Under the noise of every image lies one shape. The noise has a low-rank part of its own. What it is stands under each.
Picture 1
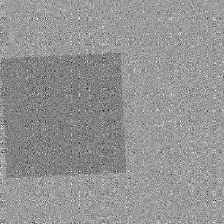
square
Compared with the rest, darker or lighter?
darker
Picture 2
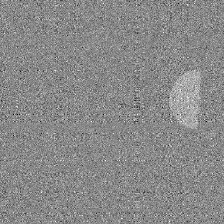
half disc
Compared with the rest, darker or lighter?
lighter
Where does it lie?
middle right
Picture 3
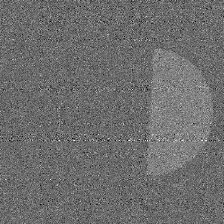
half disc
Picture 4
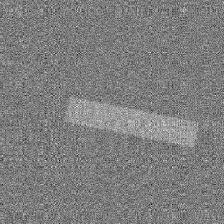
bar
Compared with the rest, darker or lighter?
lighter
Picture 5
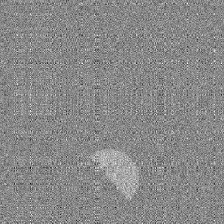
half disc
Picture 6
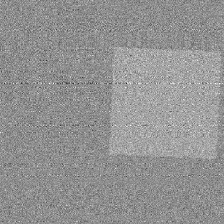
square
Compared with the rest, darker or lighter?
lighter
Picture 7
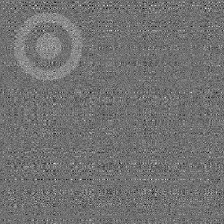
bullseye
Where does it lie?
top left
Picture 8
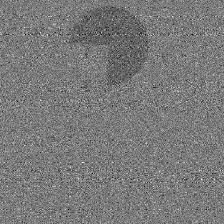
disc with a wedge cut out
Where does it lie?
top middle
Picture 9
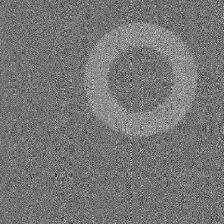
ring
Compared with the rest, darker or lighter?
lighter
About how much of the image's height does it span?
half
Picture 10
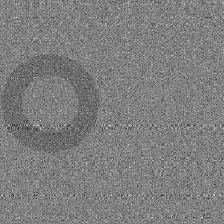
ring
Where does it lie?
middle left
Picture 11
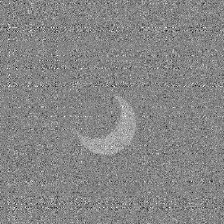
crescent
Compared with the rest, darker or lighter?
lighter
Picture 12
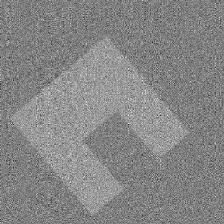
square with a notch
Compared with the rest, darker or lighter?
lighter
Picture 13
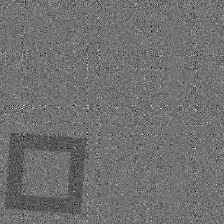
square frame
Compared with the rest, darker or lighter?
darker
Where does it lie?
bottom left
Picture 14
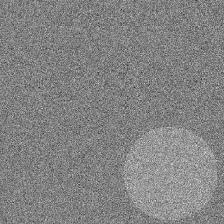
disc
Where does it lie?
bottom right
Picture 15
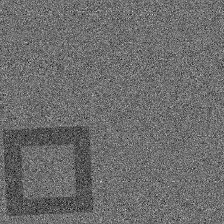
square frame
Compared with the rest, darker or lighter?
darker
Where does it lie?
bottom left
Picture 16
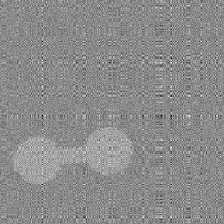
dumbbell
